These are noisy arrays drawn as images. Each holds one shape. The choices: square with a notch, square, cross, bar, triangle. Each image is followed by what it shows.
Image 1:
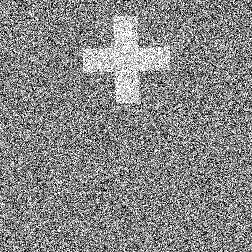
cross
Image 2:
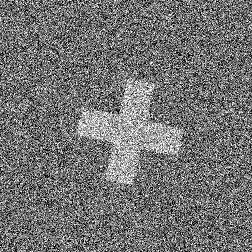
cross
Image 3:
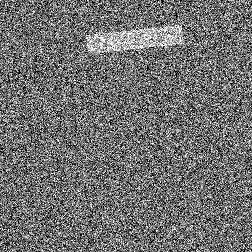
bar
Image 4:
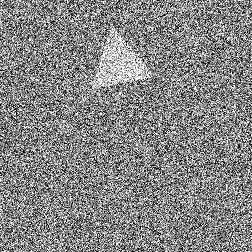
triangle
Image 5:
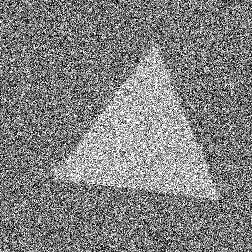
triangle
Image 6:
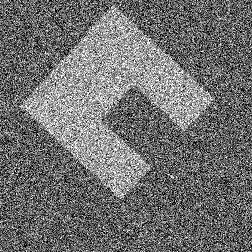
square with a notch
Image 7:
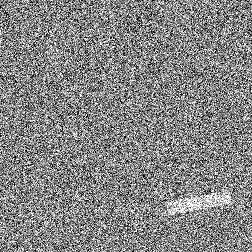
bar
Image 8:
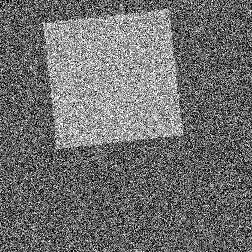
square
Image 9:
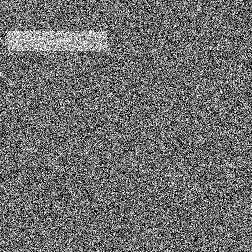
bar
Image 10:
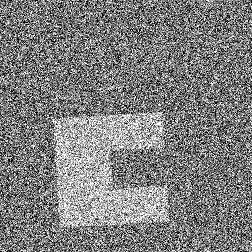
square with a notch
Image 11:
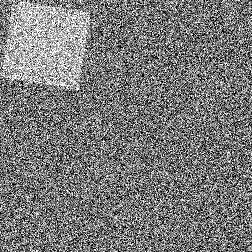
square
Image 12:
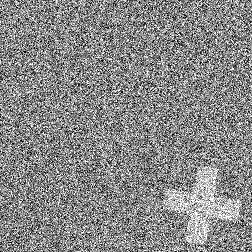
cross
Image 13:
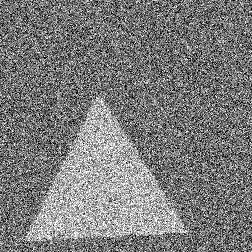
triangle
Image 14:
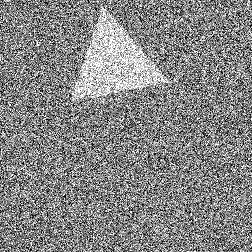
triangle
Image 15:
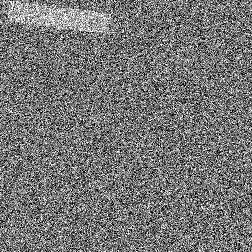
bar
